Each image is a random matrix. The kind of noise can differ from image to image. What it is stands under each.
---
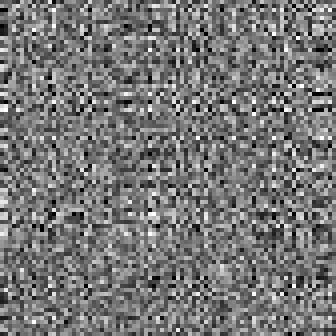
low rank plus noise
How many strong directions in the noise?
two
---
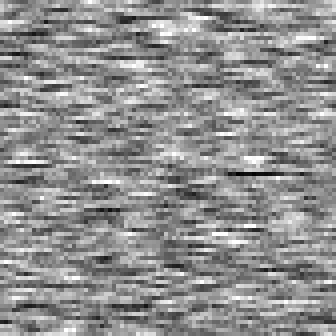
streaked along the rows
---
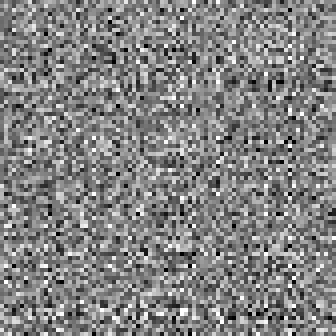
low rank plus noise
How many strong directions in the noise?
three or four
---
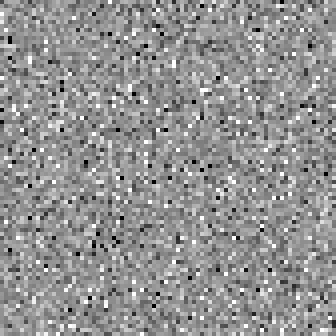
heavy tails
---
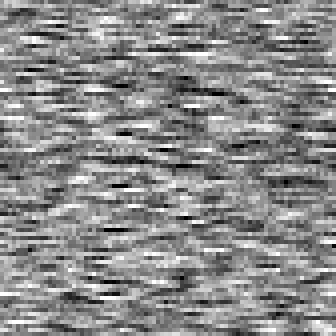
streaked along the rows
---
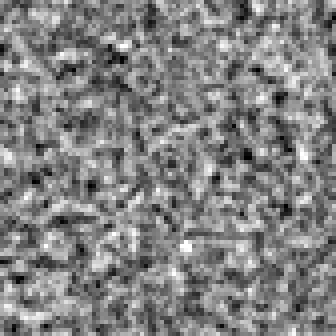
blotchy
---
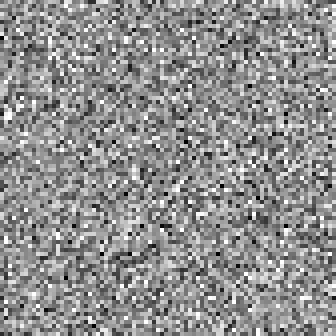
independent entries
